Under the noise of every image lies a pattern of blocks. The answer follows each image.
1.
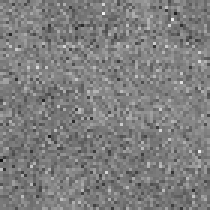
no symmetry
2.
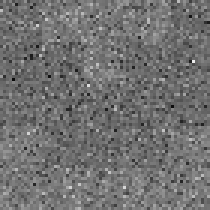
left and right mirror each other
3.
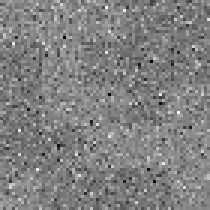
mirrored about the diagonal from the bottom left
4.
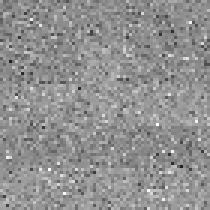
left and right mirror each other
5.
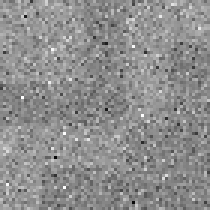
mirrored about the diagonal from the top left
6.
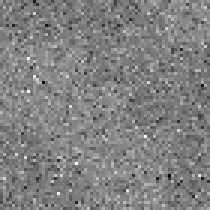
mirrored about the diagonal from the bottom left
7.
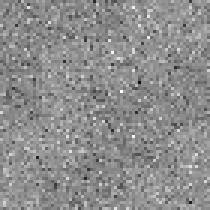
mirrored about the diagonal from the top left
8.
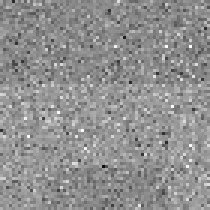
left and right mirror each other
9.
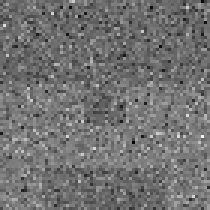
left and right mirror each other
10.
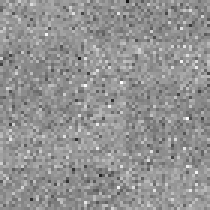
the same after a half turn
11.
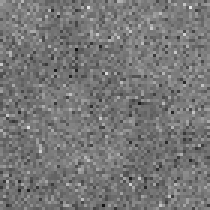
mirrored about the diagonal from the bottom left
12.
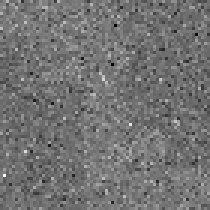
the same after a half turn
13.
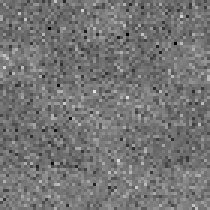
left and right mirror each other
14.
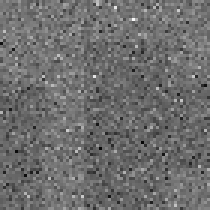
no symmetry
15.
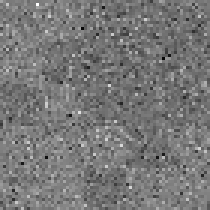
mirrored about the diagonal from the bottom left
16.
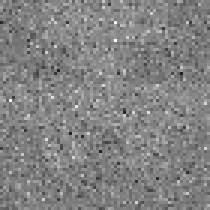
left and right mirror each other
